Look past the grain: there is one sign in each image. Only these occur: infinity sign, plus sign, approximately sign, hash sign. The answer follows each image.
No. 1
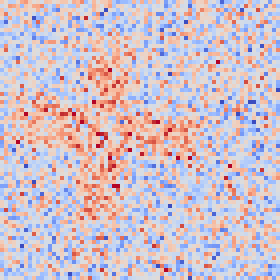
red plus sign
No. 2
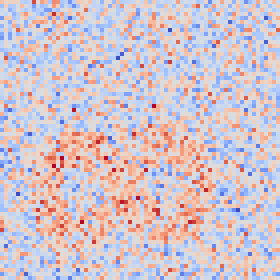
red infinity sign
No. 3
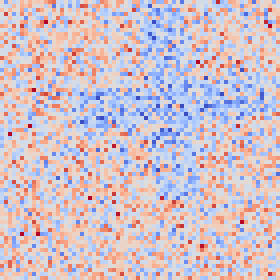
blue plus sign
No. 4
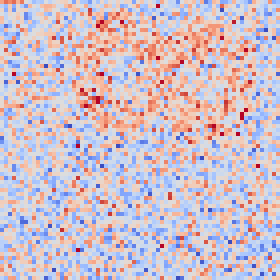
red infinity sign
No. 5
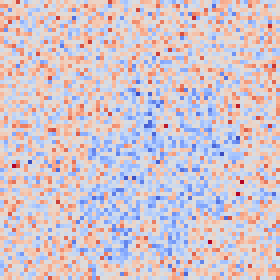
blue hash sign
